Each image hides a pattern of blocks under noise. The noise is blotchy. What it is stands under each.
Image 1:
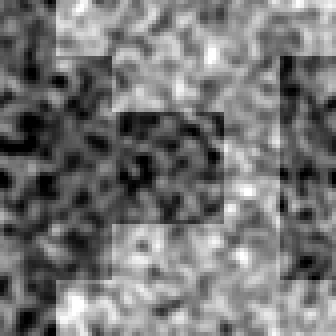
top and bottom mirror each other
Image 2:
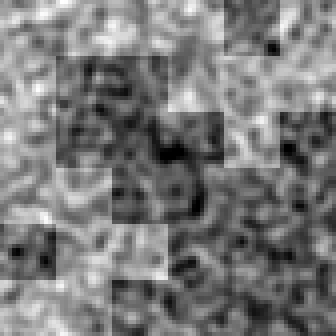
mirrored about the diagonal from the top left
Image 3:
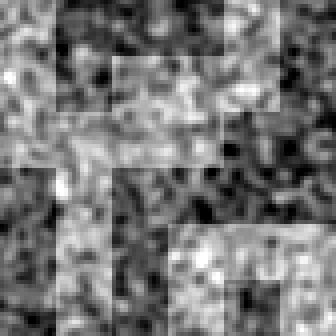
no symmetry
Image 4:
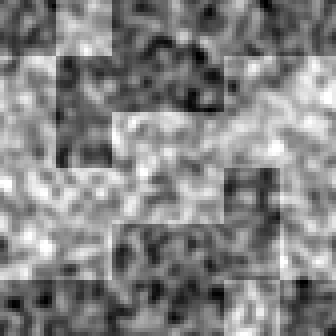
the same after a half turn
